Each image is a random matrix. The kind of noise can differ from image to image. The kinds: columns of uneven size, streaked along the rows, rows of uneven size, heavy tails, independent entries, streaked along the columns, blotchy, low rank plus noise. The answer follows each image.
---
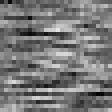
streaked along the rows
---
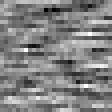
streaked along the rows
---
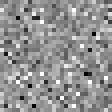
heavy tails
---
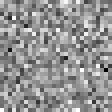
independent entries
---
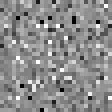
heavy tails
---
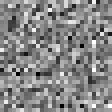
independent entries
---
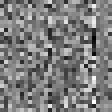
columns of uneven size
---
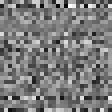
rows of uneven size
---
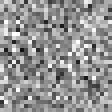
independent entries
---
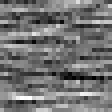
streaked along the rows
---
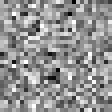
low rank plus noise
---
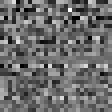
rows of uneven size
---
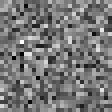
independent entries
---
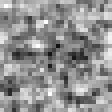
blotchy
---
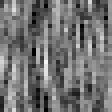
streaked along the columns
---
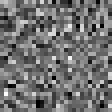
low rank plus noise
